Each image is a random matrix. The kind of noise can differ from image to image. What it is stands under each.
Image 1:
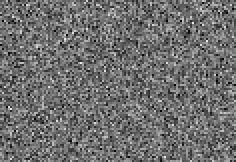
independent entries
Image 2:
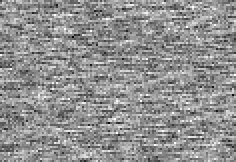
streaked along the rows
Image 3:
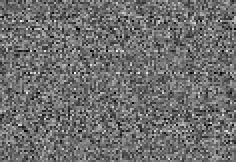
rows of uneven size
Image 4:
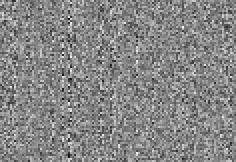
columns of uneven size
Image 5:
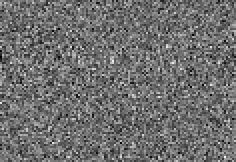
low rank plus noise
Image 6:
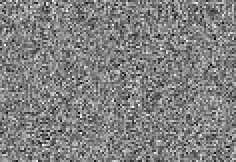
low rank plus noise
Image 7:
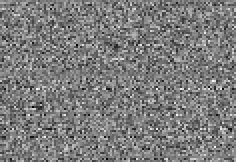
rows of uneven size
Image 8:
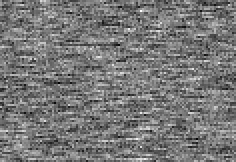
streaked along the rows
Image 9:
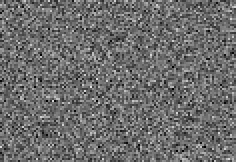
low rank plus noise
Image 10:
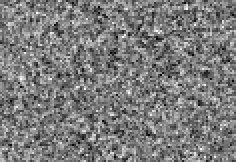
blotchy
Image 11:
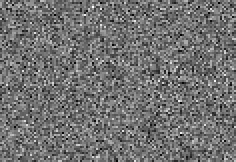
low rank plus noise
